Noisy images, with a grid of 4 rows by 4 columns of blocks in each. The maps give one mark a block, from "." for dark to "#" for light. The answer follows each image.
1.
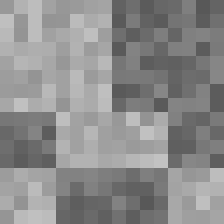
# # . .
# # . .
. # # .
# . . #
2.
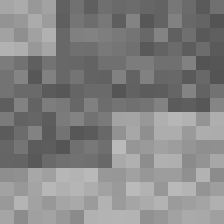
# . . .
. . . .
. . # #
# # # #
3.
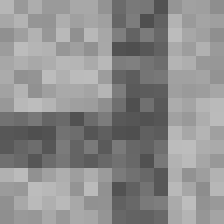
# # . #
# # . #
. . . #
# # . #
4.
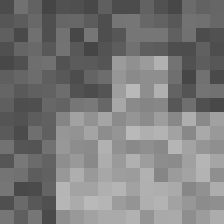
. . . .
. . # .
. # # #
. # # #
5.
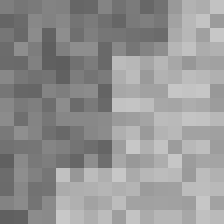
. . . #
. . # #
. . # #
. # # #
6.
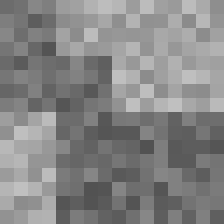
. # # #
. . # #
# . . .
# . . .
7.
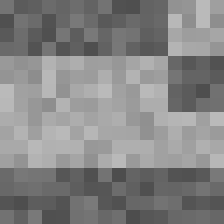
. . . #
# # # .
# # # #
. . . .
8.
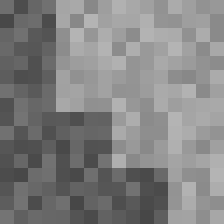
. # # #
. # # #
. . # #
. . . #
